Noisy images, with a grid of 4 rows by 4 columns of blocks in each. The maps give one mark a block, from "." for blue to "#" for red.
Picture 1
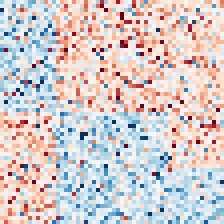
.###
.###
#..#
#...
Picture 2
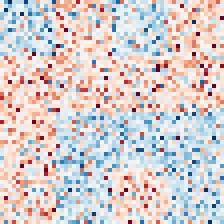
.#.#
####
#...
#.#.
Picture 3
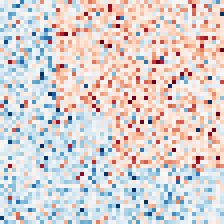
.###
.###
..##
....
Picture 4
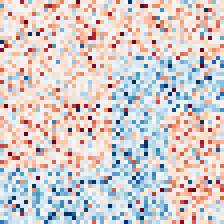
####
##..
##.#
...#
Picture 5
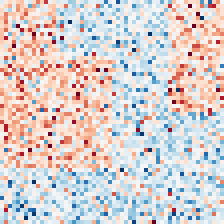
#..#
##.#
##..
....
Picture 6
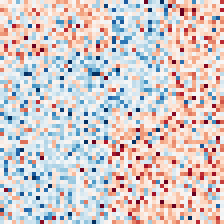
##.#
...#
..##
..##
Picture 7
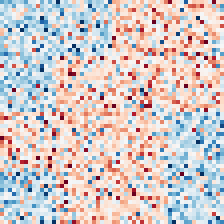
..##
.###
###.
.##.
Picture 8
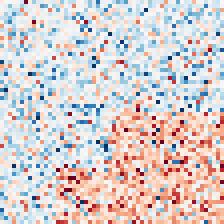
....
....
..##
.###
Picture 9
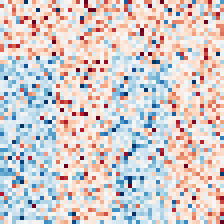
####
.#.#
.#.#
.#.#
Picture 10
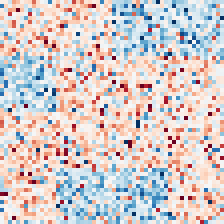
##..
.###
####
#..#
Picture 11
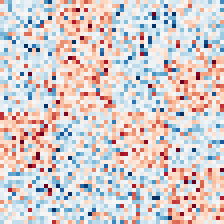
.#..
.#.#
#.#.
...#
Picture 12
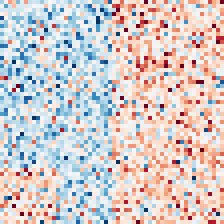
..##
..##
..##
#.##
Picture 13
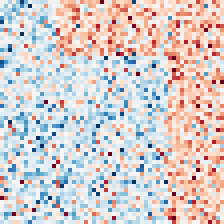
.###
...#
...#
...#
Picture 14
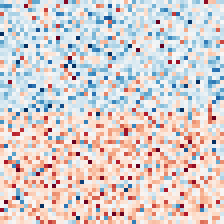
....
....
####
####
